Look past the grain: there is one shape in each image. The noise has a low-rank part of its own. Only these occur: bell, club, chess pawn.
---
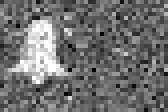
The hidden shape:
bell
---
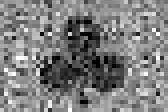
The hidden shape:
club
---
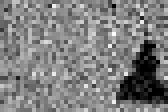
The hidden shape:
chess pawn
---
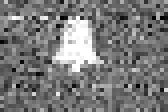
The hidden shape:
bell
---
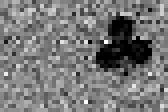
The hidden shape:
club
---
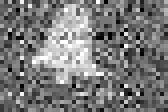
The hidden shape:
bell
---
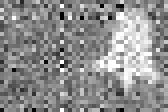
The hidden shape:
bell
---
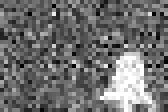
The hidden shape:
bell
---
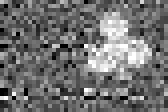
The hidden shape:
club
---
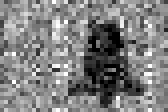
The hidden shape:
bell
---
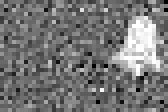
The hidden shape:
bell
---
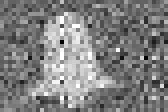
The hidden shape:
bell
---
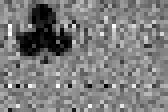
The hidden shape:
club
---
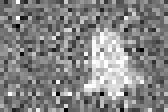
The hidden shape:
bell
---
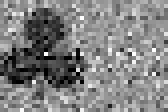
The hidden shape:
club
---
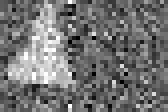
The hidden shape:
chess pawn
